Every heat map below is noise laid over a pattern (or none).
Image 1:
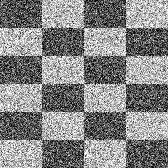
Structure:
a checkerboard
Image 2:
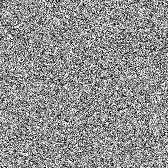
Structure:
only noise
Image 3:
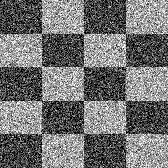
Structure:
a checkerboard
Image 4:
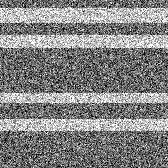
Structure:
bands of rows
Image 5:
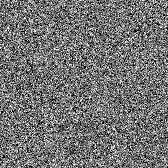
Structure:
only noise
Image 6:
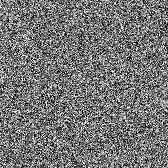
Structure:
only noise
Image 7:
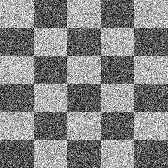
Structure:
a checkerboard
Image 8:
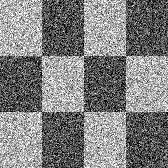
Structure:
a checkerboard
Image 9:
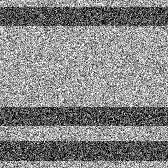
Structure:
bands of rows
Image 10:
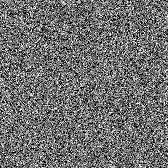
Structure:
only noise
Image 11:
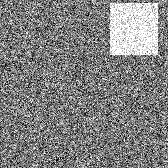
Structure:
one block
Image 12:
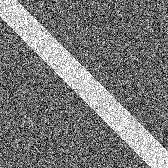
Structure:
a diagonal band
